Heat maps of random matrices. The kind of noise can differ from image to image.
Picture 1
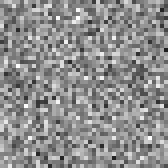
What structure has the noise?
independent entries
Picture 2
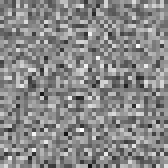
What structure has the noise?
low rank plus noise
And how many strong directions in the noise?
three or four
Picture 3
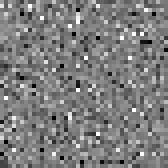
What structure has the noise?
heavy tails
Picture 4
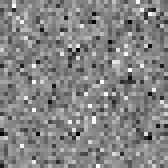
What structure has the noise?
heavy tails
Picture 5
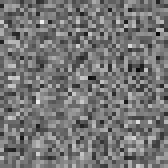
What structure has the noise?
low rank plus noise
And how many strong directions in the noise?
three or four
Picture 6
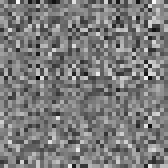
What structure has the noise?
low rank plus noise
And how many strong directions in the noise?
two
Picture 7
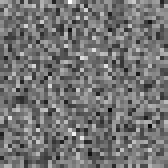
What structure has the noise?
independent entries
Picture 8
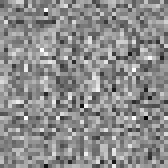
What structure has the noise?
low rank plus noise
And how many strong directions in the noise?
three or four
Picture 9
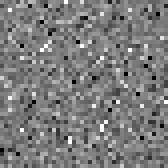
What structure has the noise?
heavy tails
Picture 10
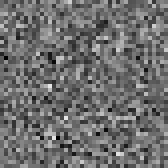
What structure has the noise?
low rank plus noise
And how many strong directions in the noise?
five to eight
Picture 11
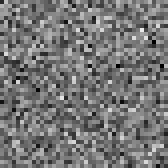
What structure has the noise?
independent entries
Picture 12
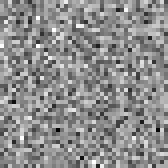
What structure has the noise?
independent entries
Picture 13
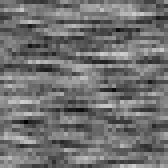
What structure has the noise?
streaked along the rows
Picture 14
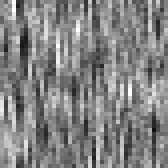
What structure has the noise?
streaked along the columns
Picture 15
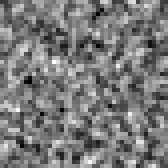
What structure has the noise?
blotchy
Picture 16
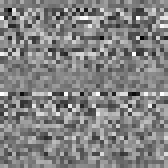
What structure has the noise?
rows of uneven size
